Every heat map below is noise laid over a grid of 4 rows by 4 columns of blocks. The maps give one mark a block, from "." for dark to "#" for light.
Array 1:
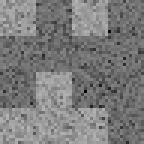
#.#.
....
.#..
###.
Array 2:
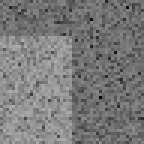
....
##..
##..
##..
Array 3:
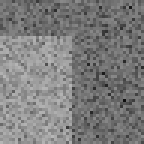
....
##..
##..
##..
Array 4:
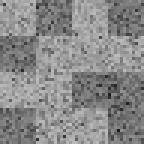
#.#.
.###
##..
.##.
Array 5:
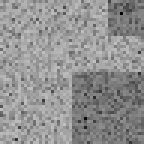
###.
####
##..
##..
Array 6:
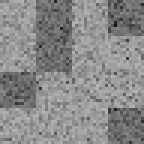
#.#.
#.##
.###
###.
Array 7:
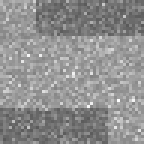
#...
####
####
...#
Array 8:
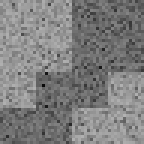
##..
##..
#..#
..##
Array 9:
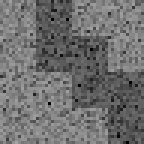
#.##
#..#
##..
###.
